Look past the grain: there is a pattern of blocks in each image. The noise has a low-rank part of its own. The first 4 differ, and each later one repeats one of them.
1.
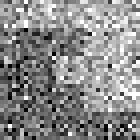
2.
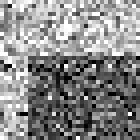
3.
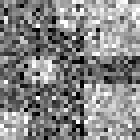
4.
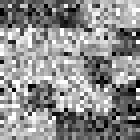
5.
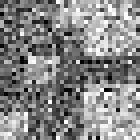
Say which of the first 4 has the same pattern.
3
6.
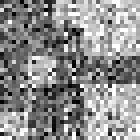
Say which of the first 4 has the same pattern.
3
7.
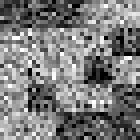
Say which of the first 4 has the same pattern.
4
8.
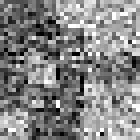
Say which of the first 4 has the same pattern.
3
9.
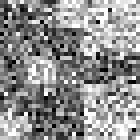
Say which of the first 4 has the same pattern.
3
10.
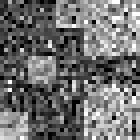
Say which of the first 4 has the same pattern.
3
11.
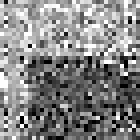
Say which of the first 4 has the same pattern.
2
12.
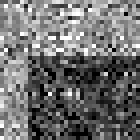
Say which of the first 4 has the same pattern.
2
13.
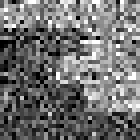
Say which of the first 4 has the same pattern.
1
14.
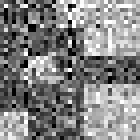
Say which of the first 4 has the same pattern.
3
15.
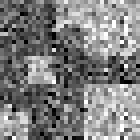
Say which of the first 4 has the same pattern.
3
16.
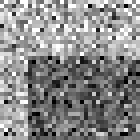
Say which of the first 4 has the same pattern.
2
